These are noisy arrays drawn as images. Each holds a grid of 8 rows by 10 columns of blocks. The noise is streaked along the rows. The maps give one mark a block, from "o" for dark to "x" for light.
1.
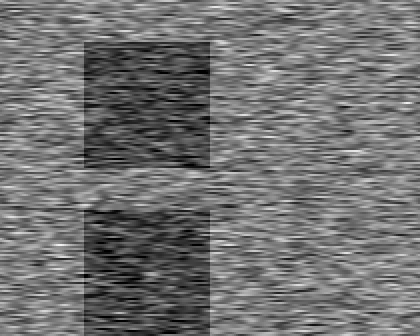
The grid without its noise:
xxxxxxxxxx
xxoooxxxxx
xxoooxxxxx
xxoooxxxxx
xxxxxxxxxx
xxoooxxxxx
xxoooxxxxx
xxoooxxxxx
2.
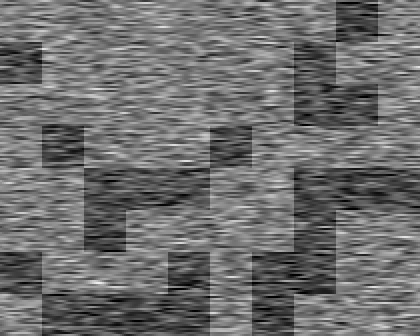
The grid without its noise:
xxxxxxxxox
oxxxxxxoxx
xxxxxxxoox
xoxxxoxxxx
xxoooxxooo
xxoxxxxoxx
oxxxoxooxx
xooooxoxxx
